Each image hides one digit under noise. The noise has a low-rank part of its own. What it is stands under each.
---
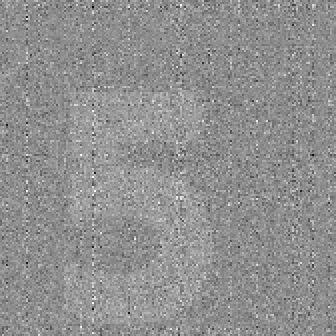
5
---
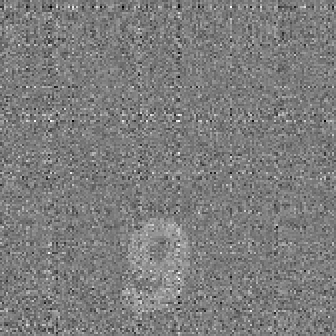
9
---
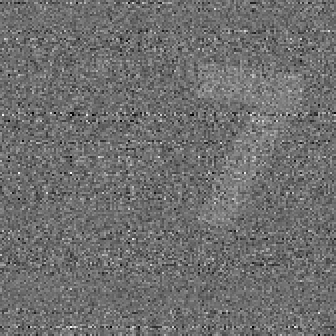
7
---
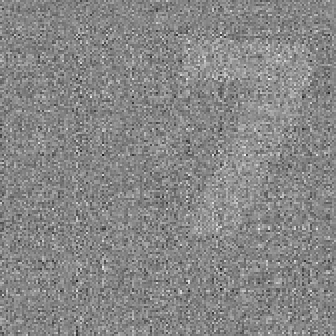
7
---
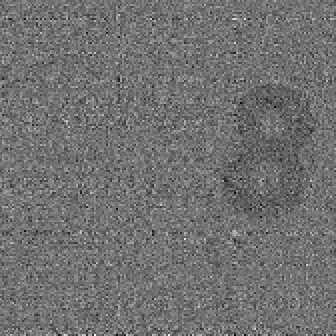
8
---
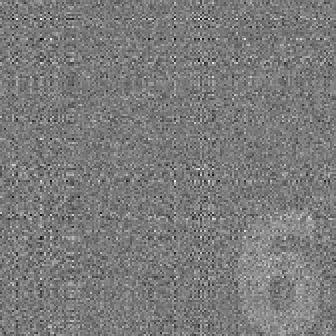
6
